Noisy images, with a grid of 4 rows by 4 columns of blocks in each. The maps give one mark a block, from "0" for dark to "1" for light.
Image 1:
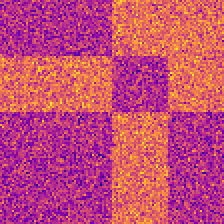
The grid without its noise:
0011
1101
0010
0010
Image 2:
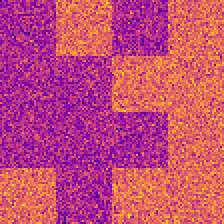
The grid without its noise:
0101
0011
0001
1011
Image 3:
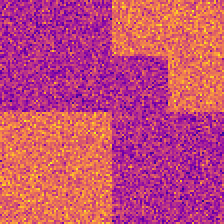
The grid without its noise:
0011
0001
1100
1100
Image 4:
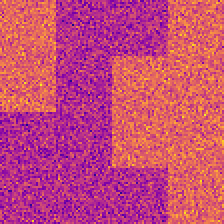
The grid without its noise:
1001
1011
0011
0001
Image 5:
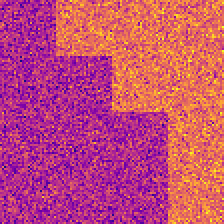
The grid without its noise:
0111
0011
0001
0001
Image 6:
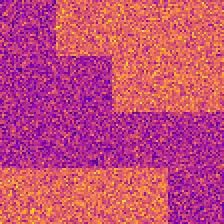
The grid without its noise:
0111
0011
0000
1110
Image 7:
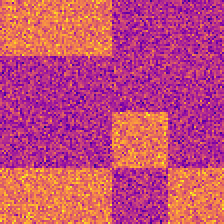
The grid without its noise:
1100
0000
0010
1101
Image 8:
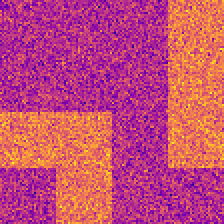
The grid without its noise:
0001
0001
1101
0100
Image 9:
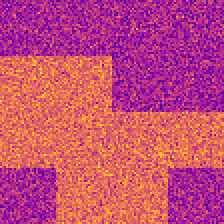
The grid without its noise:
0000
1100
1111
0110
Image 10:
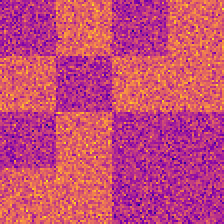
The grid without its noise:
0101
1011
0100
1100
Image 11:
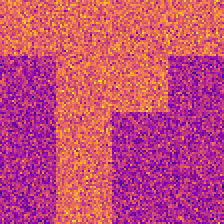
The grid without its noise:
1111
0110
0100
0100
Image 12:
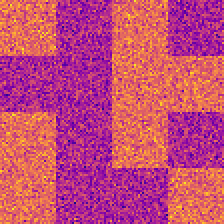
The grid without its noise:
1010
0011
1010
1001
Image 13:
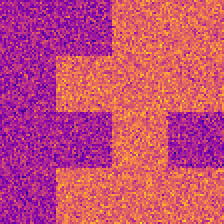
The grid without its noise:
0011
0111
0010
0111
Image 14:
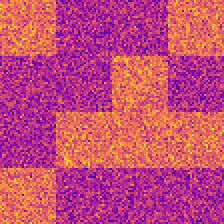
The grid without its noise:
1001
0010
0111
1000
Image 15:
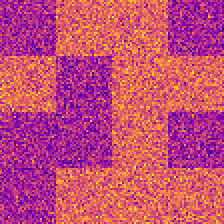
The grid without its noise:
0110
1011
0010
0111
